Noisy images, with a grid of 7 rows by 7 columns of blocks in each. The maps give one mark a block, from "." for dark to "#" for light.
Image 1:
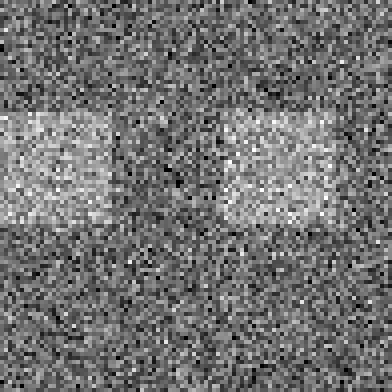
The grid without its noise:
.......
.......
##..##.
##..##.
.......
.......
.......
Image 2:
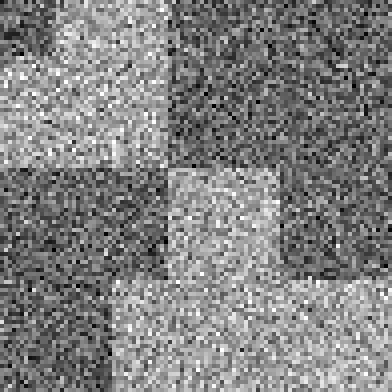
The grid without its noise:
.##....
###....
###....
...##..
...##..
..#####
..#####
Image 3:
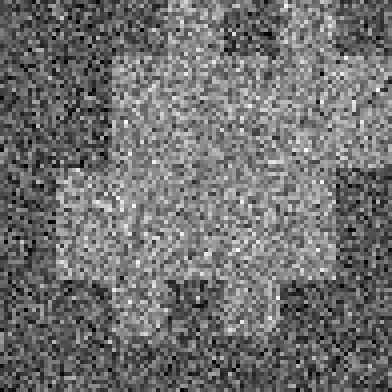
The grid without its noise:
...#.#.
..#####
..#####
.#####.
.#####.
..#.#..
.......
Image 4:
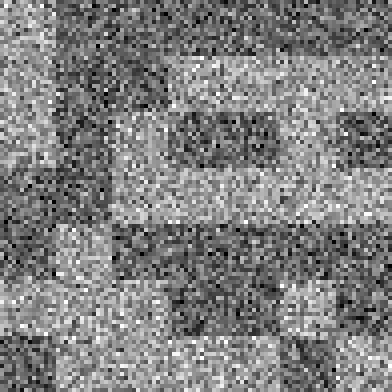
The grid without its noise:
#......
#..####
#.#..#.
..#####
.#.....
###..#.
.####.#
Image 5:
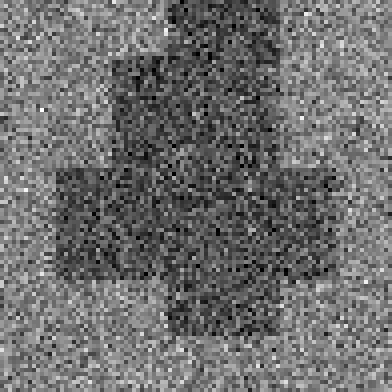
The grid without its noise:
###..##
##...##
##...##
#.....#
#.....#
###..##
#######
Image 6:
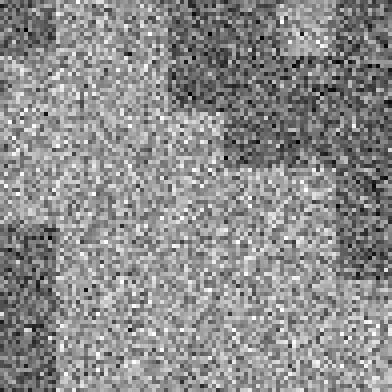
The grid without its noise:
.##..#.
###....
####...
######.
.#####.
.######
.######
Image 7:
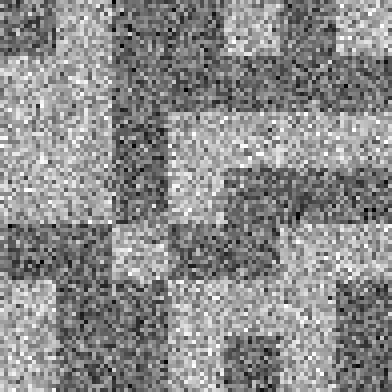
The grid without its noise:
.#..#.#
##.....
##.####
##.#...
..#..##
#..###.
#..#.#.
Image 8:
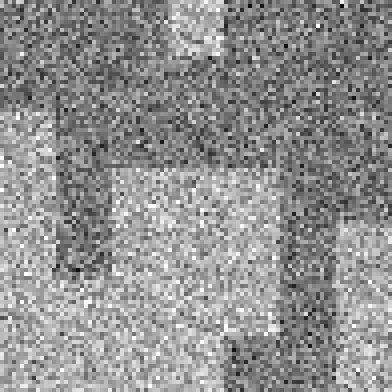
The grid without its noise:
...#...
.......
#......
#.###..
#.###.#
#####.#
####..#
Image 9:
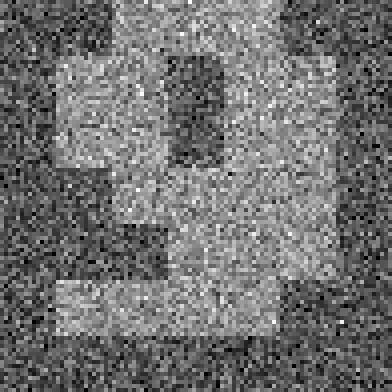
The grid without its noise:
..###..
.##.##.
.##.##.
..####.
...###.
.####..
.......
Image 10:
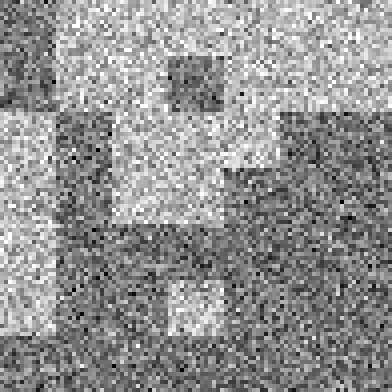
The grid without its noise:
.######
.##.###
#.###..
#.##...
#......
#..#...
.......
